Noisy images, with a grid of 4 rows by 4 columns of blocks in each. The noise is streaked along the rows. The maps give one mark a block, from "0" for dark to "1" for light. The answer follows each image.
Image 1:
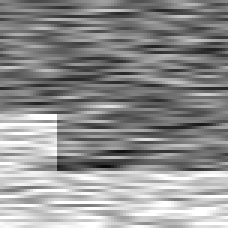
0 0 0 0
0 0 0 0
1 0 0 0
1 1 1 1
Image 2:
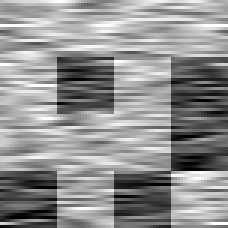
1 1 1 1
1 0 1 0
1 1 1 0
0 1 0 1
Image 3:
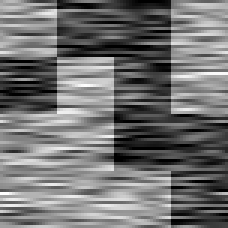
1 0 0 1
0 1 0 1
1 1 0 0
1 1 1 0
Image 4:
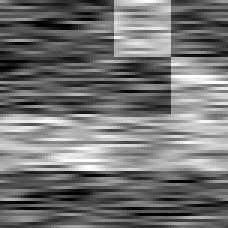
0 0 1 0
0 0 0 1
1 1 1 1
0 0 0 0
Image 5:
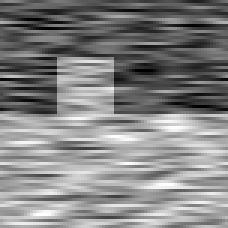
0 0 0 0
0 1 0 0
1 1 1 1
1 1 1 1
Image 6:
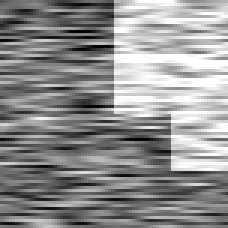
0 0 1 1
0 0 1 1
0 0 0 1
0 0 0 0
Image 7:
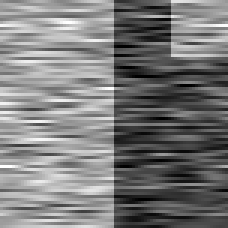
1 1 0 1
1 1 0 0
1 1 0 0
1 1 0 0
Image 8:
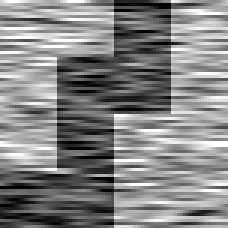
1 1 0 1
1 0 0 1
1 0 1 1
0 0 1 1
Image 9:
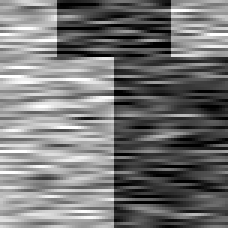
1 0 0 1
1 1 0 0
1 1 0 0
1 1 0 0
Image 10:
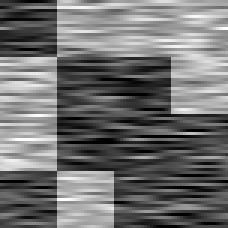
0 1 1 1
1 0 0 1
1 0 0 0
0 1 0 0
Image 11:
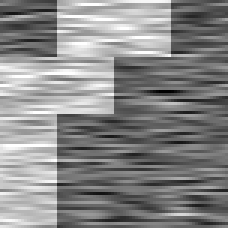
0 1 1 0
1 1 0 0
1 0 0 0
1 0 0 0
